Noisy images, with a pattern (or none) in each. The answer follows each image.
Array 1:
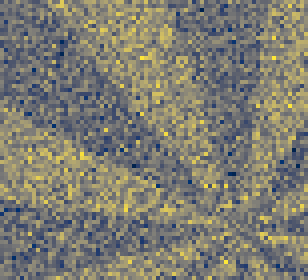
spokes from one point
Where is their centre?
bottom right
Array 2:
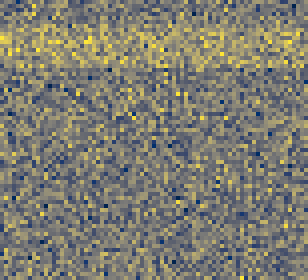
one horizontal stripe
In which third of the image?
top
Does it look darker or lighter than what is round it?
lighter
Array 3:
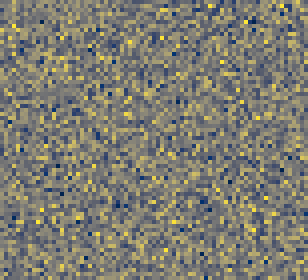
only noise
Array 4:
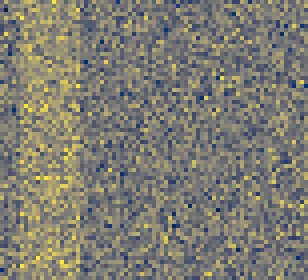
one vertical stripe
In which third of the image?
left
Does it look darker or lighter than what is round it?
lighter
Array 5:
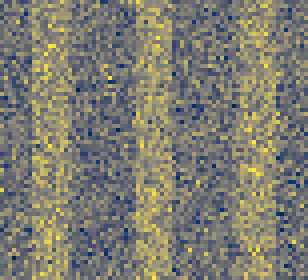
vertical stripes
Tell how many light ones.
3
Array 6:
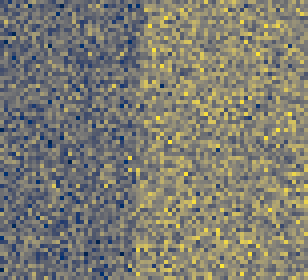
a sharp edge
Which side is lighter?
right
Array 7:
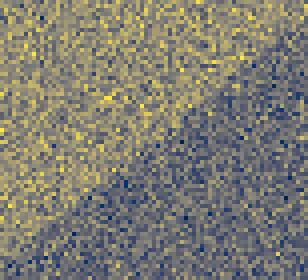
a sharp edge
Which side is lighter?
top left
